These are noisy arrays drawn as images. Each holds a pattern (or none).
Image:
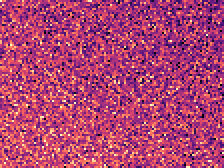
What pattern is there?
a smooth slope
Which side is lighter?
bottom left
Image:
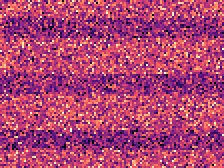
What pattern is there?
horizontal stripes
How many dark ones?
3
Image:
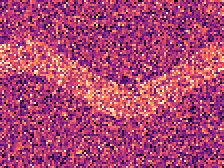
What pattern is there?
a wavy band
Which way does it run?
left to right
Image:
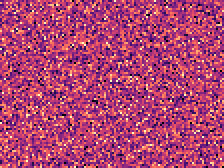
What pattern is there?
only noise
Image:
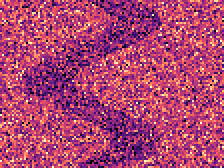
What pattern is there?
a wavy band
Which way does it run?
top to bottom
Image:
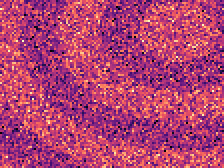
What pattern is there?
rings round one point
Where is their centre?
top right
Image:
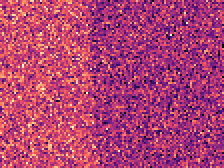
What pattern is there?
a sharp edge
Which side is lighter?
left
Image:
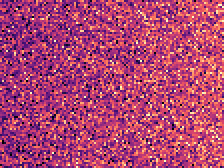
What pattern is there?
a smooth slope
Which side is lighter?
right
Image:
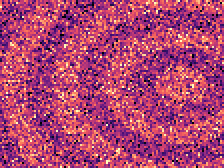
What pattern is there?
rings round one point
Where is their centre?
middle right
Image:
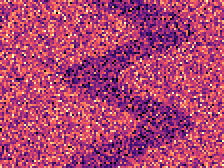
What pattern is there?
a wavy band
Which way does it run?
top to bottom
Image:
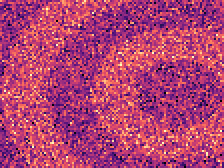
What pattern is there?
rings round one point
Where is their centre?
middle right
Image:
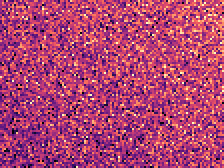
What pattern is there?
a smooth slope
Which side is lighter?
top right
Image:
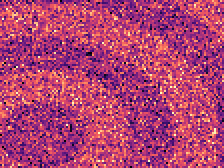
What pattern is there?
rings round one point
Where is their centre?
bottom left
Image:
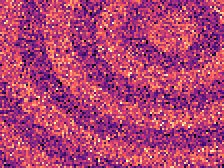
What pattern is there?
rings round one point
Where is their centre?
top right
